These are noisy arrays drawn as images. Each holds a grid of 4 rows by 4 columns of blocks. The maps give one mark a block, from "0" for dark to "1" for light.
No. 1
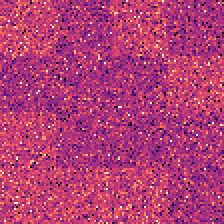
1 0 1 0
0 0 0 1
1 0 0 0
1 1 1 0
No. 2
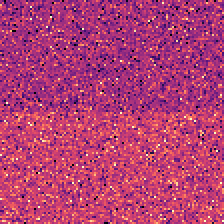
0 0 0 0
0 0 0 0
1 1 1 1
1 1 1 1
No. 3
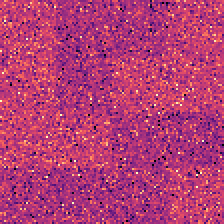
1 0 0 1
1 0 1 1
1 1 0 0
0 0 0 1
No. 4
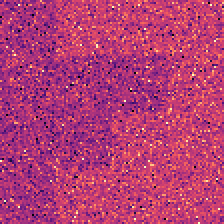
0 1 1 1
0 0 0 1
0 0 1 1
0 1 1 1
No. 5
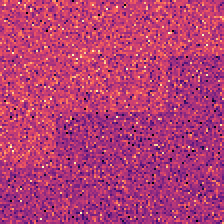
1 1 1 1
1 1 1 0
1 0 0 0
0 0 0 0
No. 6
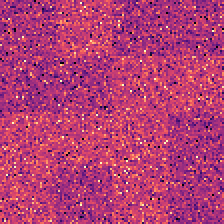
0 1 0 0
0 0 1 1
1 1 1 0
1 0 1 0
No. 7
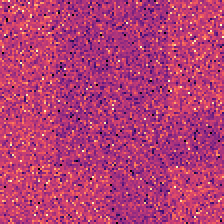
1 0 0 1
1 0 0 1
1 0 0 0
1 1 0 1
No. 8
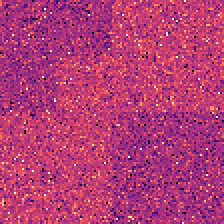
0 0 1 1
0 1 1 1
1 1 0 0
1 1 0 0
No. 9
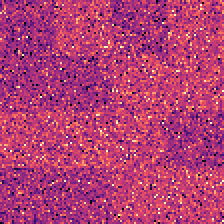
0 1 0 1
0 0 1 1
1 1 1 0
0 0 1 1
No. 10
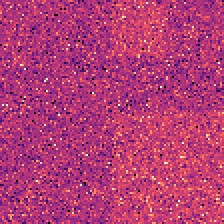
0 0 1 0
0 0 0 0
0 0 1 1
0 0 1 1
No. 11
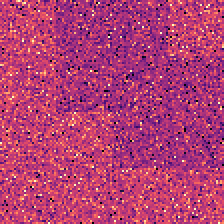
1 0 0 1
1 0 0 0
1 1 0 0
1 1 1 1
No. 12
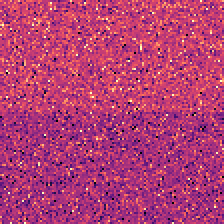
1 1 1 1
1 1 1 1
0 0 0 0
0 0 0 0
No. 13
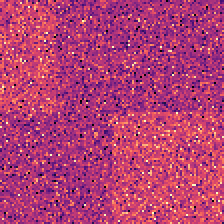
1 0 0 0
1 0 0 0
0 0 1 1
0 0 1 1
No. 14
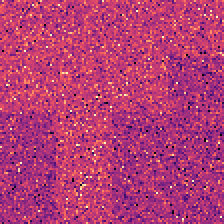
1 1 1 1
1 1 1 0
0 1 0 0
0 1 0 0
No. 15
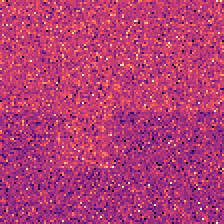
1 1 1 1
1 1 1 1
0 1 0 0
0 0 0 0
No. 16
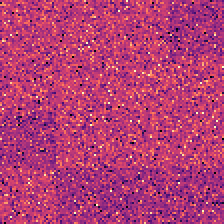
1 1 1 0
1 1 1 1
0 1 1 1
1 0 0 0
